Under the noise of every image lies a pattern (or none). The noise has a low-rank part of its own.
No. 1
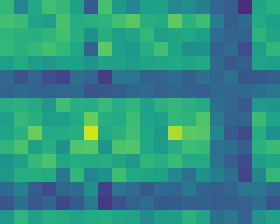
bands of rows crossing bands of columns
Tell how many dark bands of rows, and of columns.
2 and 1
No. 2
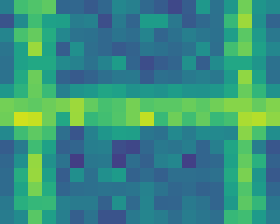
bands of rows crossing bands of columns
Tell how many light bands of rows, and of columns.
1 and 2
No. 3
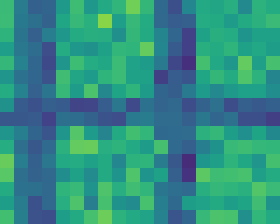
bands of rows crossing bands of columns
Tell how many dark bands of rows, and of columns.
1 and 2
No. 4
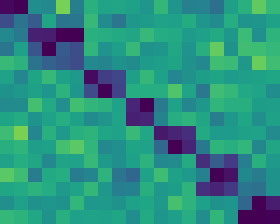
blocks along the diagonal
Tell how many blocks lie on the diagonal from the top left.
7
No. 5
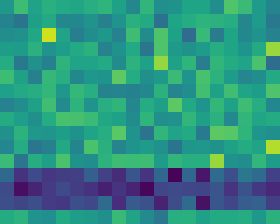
one band of rows
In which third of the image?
bottom
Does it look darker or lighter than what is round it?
darker
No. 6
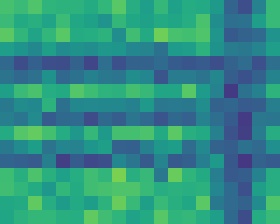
bands of rows crossing bands of columns
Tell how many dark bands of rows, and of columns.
3 and 1
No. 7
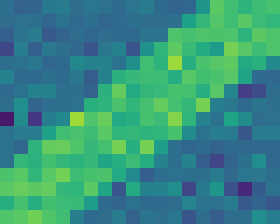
a diagonal band
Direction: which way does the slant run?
bottom left to top right
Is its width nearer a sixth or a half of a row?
a half
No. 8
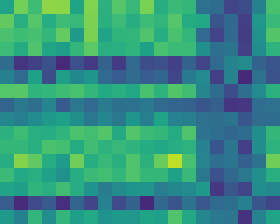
bands of rows crossing bands of columns
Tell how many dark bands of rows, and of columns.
3 and 1
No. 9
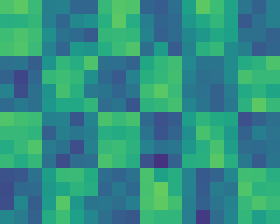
a checkerboard
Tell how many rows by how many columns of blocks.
4 by 6
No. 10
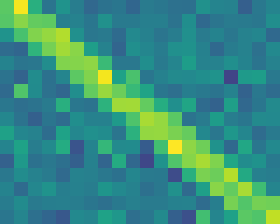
a diagonal band
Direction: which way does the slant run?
top left to bottom right
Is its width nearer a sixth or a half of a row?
a sixth
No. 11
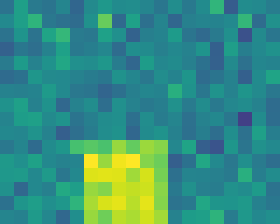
one block
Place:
bottom middle
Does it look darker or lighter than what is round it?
lighter
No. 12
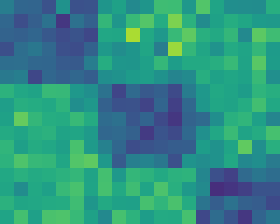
blocks along the diagonal
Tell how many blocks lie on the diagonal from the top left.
3
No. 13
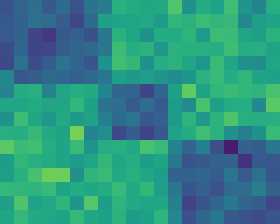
blocks along the diagonal
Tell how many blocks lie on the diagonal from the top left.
3
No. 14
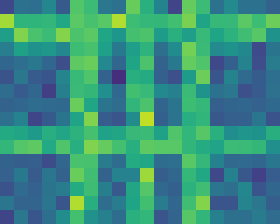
bands of rows crossing bands of columns
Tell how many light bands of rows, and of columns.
2 and 3
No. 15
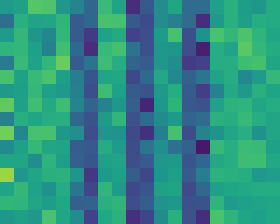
bands of columns
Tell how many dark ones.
3
